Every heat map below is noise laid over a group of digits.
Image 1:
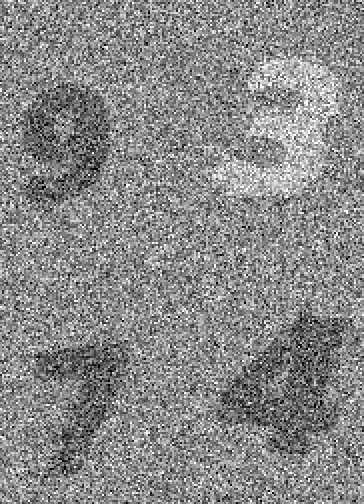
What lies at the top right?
3
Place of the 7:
bottom left
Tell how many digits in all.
4
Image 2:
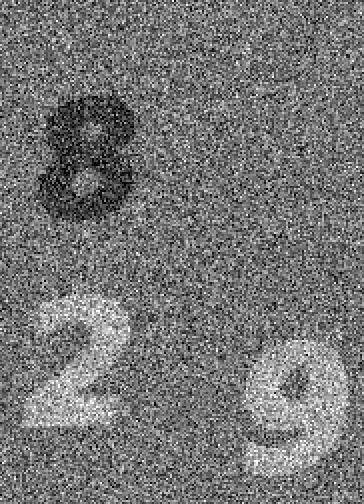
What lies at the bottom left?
2
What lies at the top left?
8
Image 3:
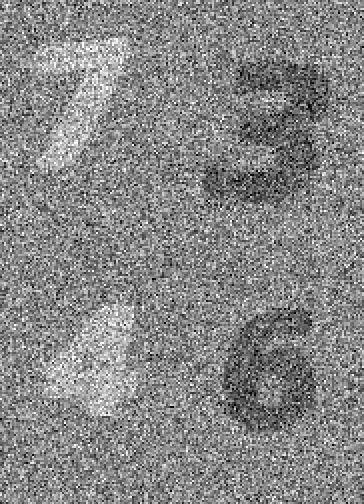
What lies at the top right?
3
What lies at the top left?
7
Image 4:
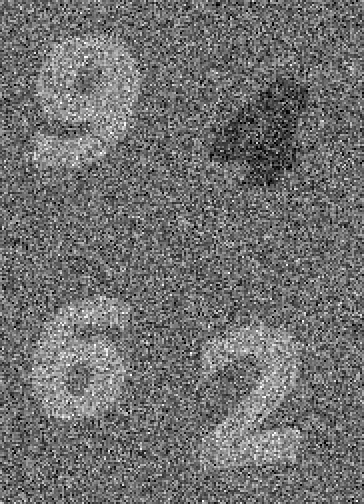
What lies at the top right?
4
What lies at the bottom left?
6
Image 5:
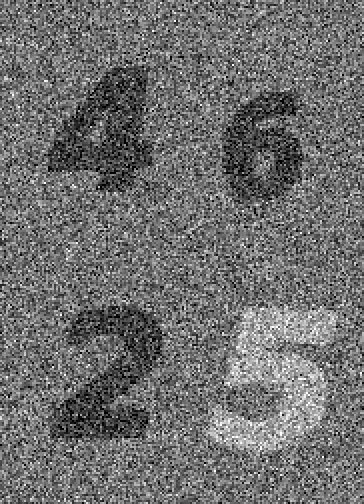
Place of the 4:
top left
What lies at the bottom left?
2
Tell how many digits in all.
4
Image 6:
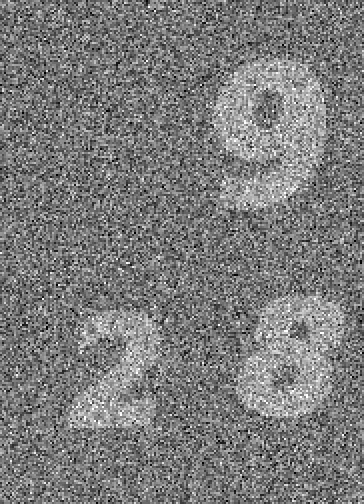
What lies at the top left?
nothing
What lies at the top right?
9
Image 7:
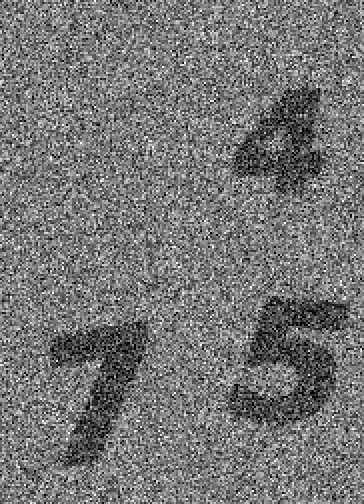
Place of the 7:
bottom left
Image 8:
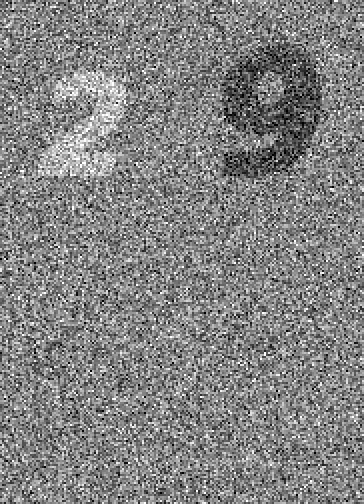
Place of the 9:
top right
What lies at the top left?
2
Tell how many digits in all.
2
